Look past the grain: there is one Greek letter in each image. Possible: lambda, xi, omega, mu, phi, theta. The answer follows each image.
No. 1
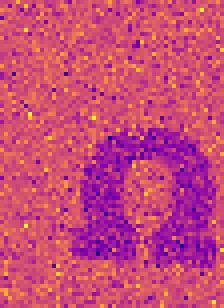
omega
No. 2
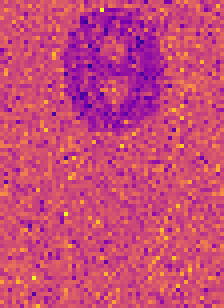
theta
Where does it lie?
top middle
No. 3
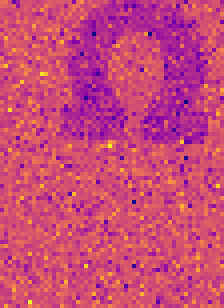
omega
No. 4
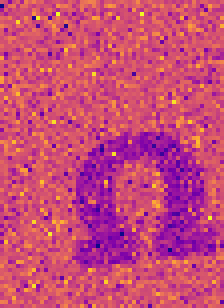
omega
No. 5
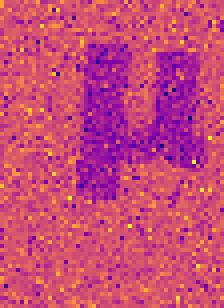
mu
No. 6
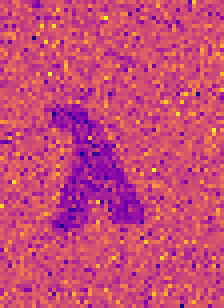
lambda
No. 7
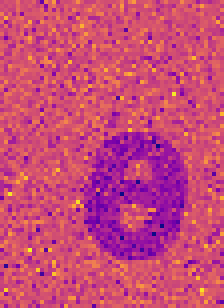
theta
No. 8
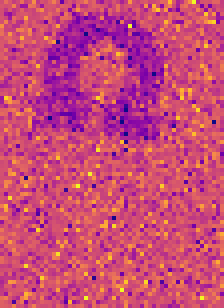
omega
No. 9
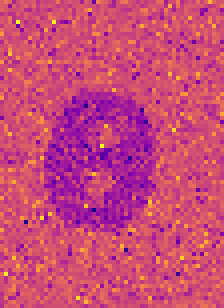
theta
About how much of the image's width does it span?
half
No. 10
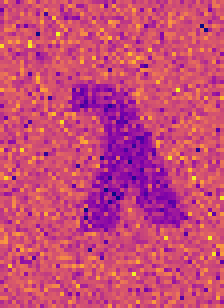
lambda
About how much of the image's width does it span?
half
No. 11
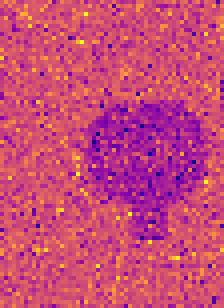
phi
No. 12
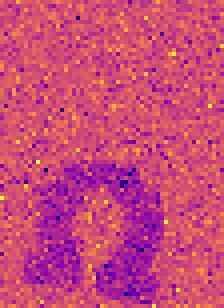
omega
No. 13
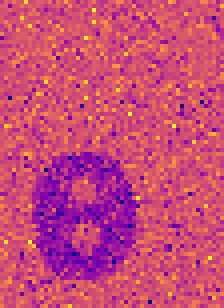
theta
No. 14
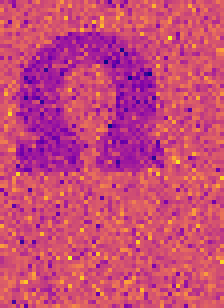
omega
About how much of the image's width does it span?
two thirds
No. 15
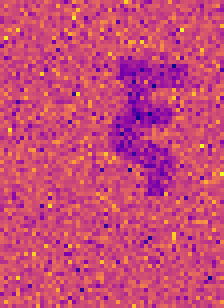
xi
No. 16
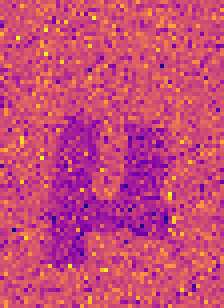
mu
